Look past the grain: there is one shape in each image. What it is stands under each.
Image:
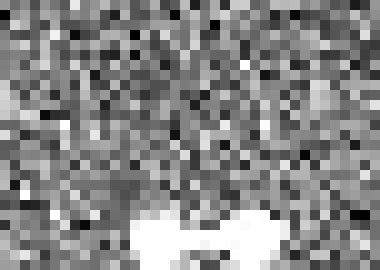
light dumbbell, bottom middle
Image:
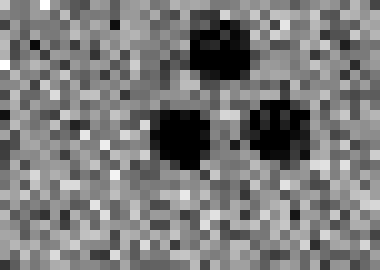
dark three dots
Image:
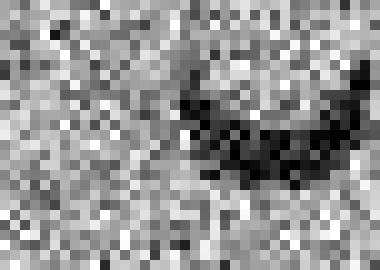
dark crescent
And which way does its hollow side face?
up
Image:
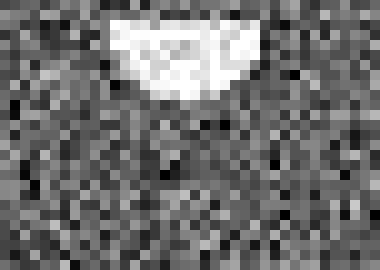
light half disc, top middle
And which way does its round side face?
down
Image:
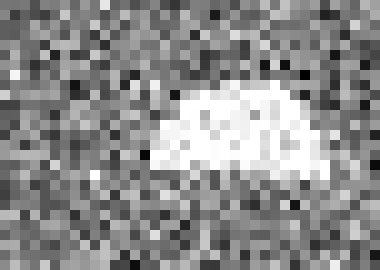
light half disc
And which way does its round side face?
up
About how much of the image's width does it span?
half
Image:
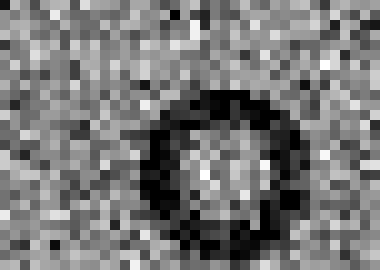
dark ring
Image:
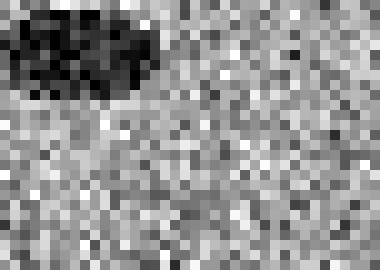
dark ellipse, top left
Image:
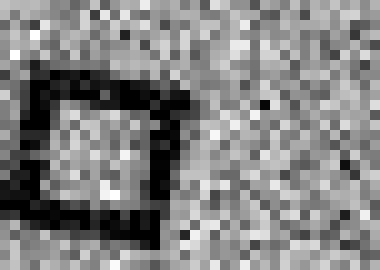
dark square frame
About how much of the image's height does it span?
two thirds
